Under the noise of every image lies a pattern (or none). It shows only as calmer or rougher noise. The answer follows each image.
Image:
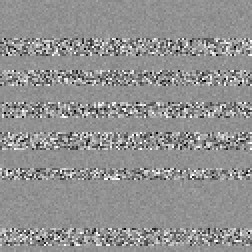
bands of rows
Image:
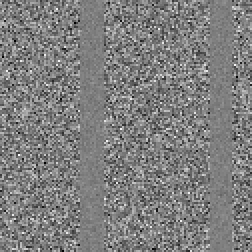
bands of columns
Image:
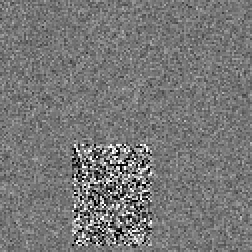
one block
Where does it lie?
bottom middle
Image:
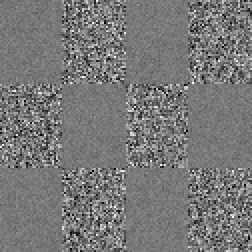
a checkerboard
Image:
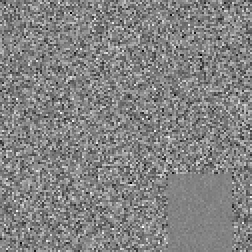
one block
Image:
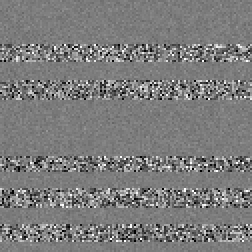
bands of rows
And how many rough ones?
5
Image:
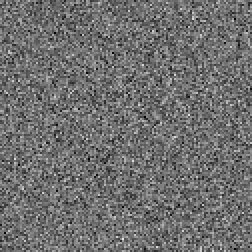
only noise
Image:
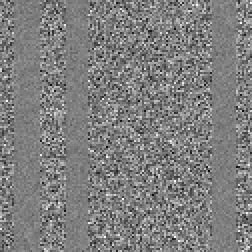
bands of columns
